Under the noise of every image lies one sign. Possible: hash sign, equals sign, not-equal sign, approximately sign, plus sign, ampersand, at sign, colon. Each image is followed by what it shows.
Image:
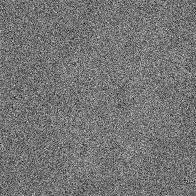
hash sign
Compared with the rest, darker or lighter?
lighter
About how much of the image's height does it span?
nearly all
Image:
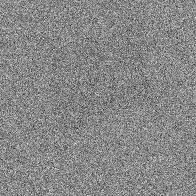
not-equal sign
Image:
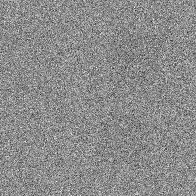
colon
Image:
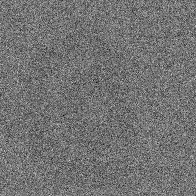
at sign
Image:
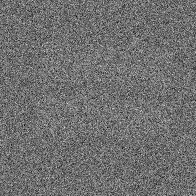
equals sign
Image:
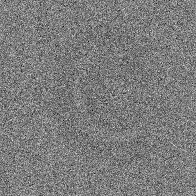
at sign
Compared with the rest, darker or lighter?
darker
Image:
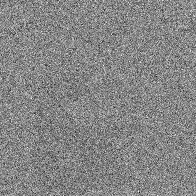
ampersand
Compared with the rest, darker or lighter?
darker
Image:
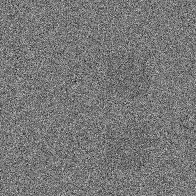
colon
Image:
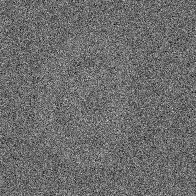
at sign
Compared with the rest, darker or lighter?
lighter
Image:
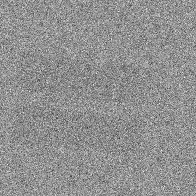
equals sign
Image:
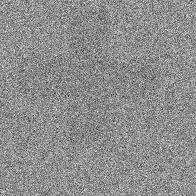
plus sign
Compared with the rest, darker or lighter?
darker
